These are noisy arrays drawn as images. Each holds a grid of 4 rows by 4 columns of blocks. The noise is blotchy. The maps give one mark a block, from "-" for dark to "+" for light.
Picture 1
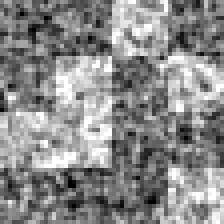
--+-
-+-+
++--
---+
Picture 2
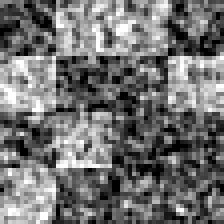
-++-
+--+
-+--
+---
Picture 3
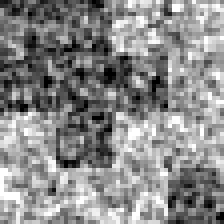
--++
---+
+-++
+++-
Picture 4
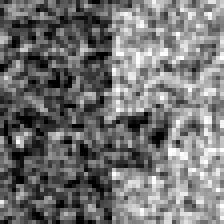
--++
--++
---+
--++
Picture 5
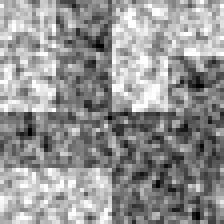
+-++
+-+-
----
++--
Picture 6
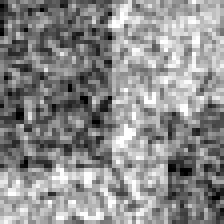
--++
--++
--+-
+++-
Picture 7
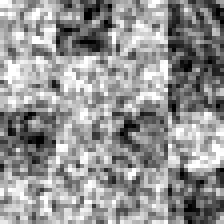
+-+-
+++-
-+-+
+++-
